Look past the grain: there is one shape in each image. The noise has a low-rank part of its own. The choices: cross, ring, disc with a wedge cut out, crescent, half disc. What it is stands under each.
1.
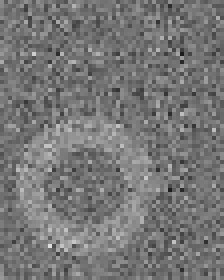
ring
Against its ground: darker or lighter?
lighter
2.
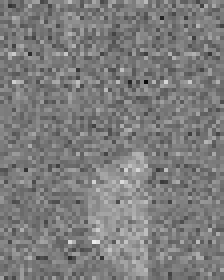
half disc
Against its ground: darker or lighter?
lighter
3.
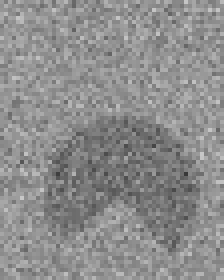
disc with a wedge cut out
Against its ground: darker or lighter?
darker
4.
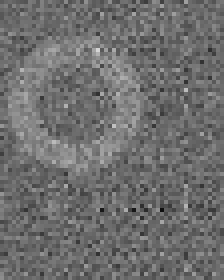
ring
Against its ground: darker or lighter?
lighter
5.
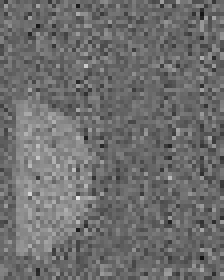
half disc
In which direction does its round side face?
right
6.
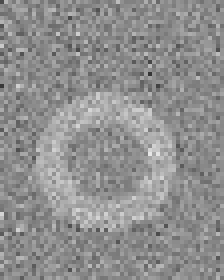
ring
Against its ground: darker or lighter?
lighter
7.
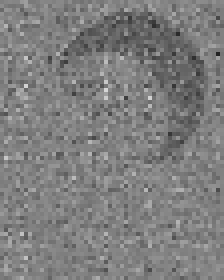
crescent
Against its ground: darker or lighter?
darker
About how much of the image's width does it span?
two thirds
